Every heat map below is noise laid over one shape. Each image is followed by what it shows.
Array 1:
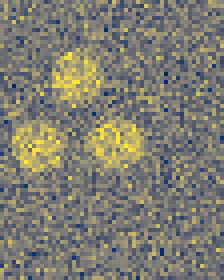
three dots
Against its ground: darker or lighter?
lighter
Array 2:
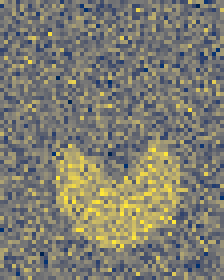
disc with a wedge cut out
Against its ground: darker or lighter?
lighter
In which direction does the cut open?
up
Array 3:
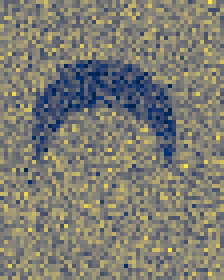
crescent
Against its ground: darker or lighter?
darker
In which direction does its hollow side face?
down
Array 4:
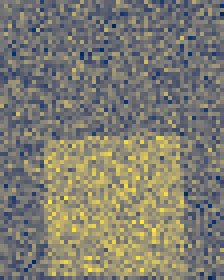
square
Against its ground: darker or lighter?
lighter
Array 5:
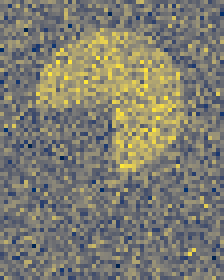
disc with a wedge cut out
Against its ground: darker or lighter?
lighter
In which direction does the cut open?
down and left
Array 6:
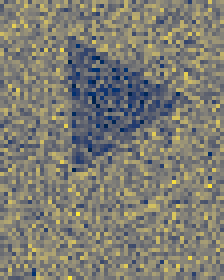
triangle
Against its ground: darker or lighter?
darker
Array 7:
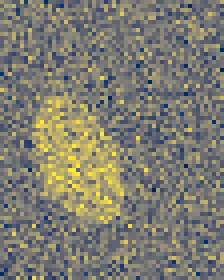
ellipse
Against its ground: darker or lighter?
lighter
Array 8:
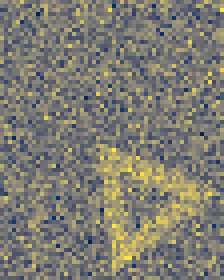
triangle frame
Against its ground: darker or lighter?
lighter
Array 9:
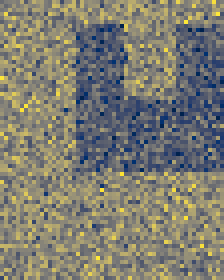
square with a notch
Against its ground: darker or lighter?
darker
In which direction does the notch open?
up
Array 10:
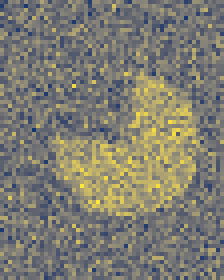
disc with a wedge cut out
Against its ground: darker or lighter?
lighter
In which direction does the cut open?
up and left
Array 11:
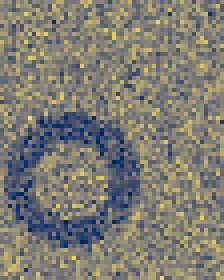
ring
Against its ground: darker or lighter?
darker
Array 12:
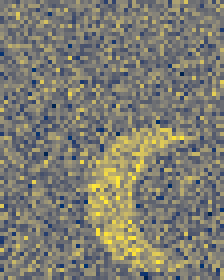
crescent
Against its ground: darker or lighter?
lighter
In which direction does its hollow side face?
right
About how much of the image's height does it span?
half
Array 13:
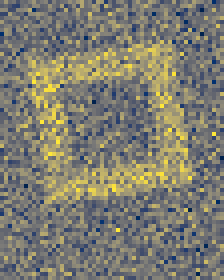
square frame
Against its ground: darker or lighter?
lighter
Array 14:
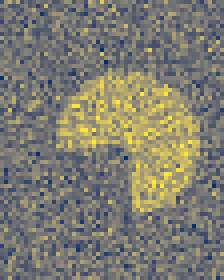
disc with a wedge cut out
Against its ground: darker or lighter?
lighter
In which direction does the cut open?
down and left
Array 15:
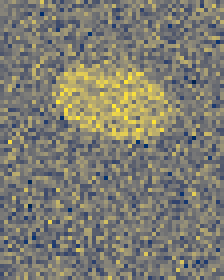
ellipse
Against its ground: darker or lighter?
lighter
